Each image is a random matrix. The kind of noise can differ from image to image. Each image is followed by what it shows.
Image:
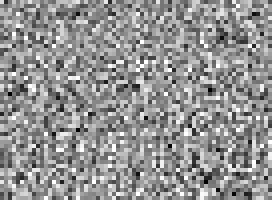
low rank plus noise
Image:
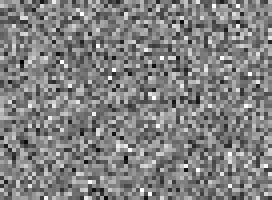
independent entries
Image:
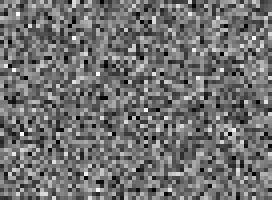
independent entries
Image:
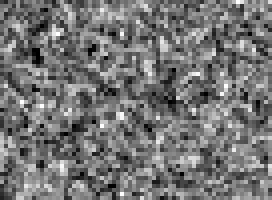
blotchy
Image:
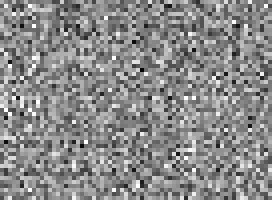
low rank plus noise
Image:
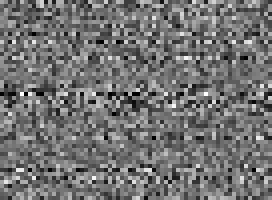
rows of uneven size
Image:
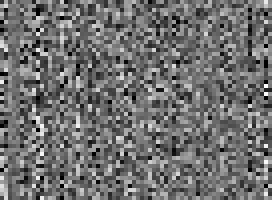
columns of uneven size
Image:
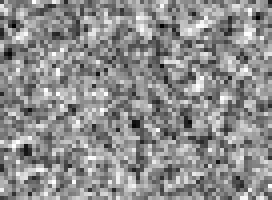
blotchy
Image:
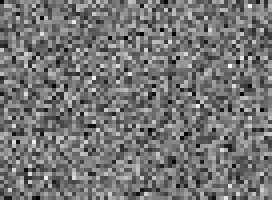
independent entries
